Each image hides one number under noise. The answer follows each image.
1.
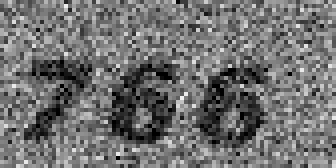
766
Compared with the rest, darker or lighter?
darker
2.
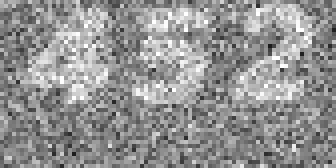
452
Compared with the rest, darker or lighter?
lighter
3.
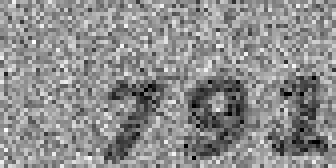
791
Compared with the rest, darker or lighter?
darker
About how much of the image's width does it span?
two thirds
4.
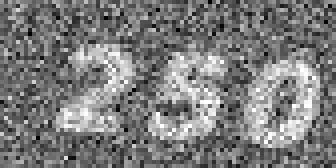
250
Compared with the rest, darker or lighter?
lighter
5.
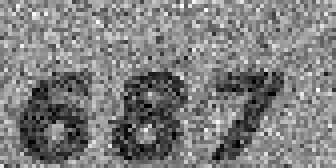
687
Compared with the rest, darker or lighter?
darker
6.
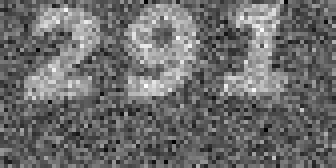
291
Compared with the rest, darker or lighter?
lighter
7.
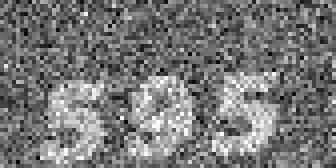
595
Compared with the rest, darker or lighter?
lighter
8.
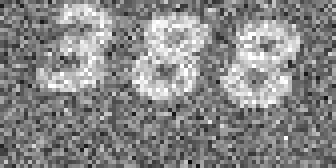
388
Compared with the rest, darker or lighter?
lighter
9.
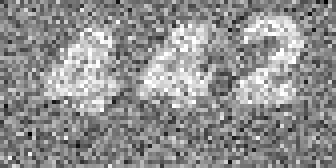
442
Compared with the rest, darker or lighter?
lighter
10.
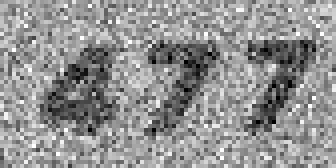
477
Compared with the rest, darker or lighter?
darker
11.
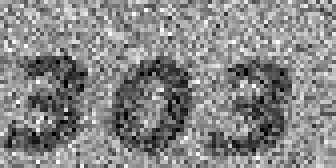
303
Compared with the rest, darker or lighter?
darker
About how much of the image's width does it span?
nearly all
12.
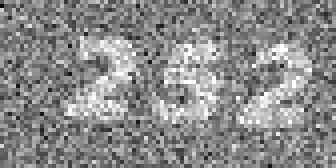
252
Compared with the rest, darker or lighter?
lighter
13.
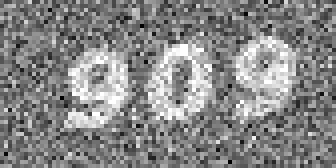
909
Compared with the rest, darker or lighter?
lighter
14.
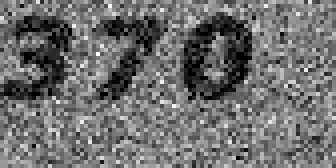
370
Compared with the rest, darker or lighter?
darker
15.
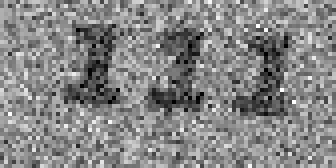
111
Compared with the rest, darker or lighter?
darker
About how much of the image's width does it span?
two thirds
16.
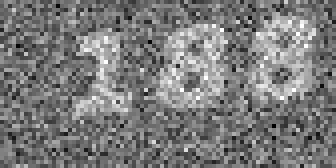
188
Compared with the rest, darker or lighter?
lighter
